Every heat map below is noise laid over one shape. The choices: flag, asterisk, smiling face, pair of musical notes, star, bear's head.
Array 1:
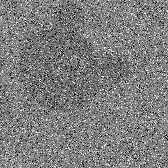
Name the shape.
bear's head
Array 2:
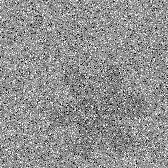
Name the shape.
asterisk
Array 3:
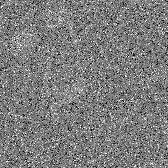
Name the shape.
pair of musical notes
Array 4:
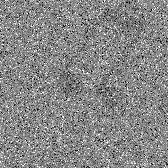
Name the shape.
pair of musical notes
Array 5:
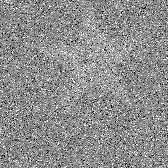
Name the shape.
star
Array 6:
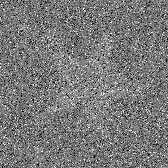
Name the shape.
star
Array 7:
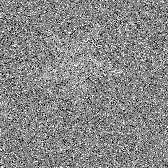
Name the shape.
star
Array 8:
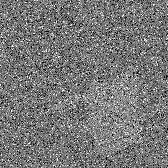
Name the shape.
flag
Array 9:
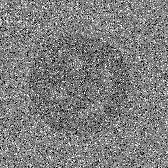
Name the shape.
smiling face
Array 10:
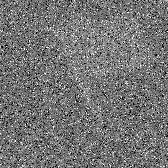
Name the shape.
flag
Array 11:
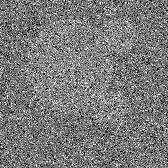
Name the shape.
bear's head
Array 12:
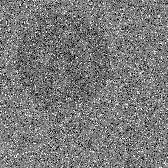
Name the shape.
smiling face
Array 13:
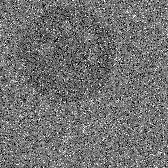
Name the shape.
smiling face
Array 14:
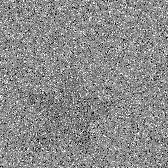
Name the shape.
star
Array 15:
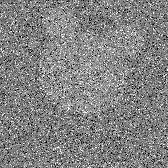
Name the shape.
bear's head
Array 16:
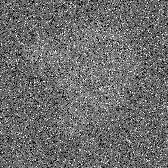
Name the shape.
bear's head
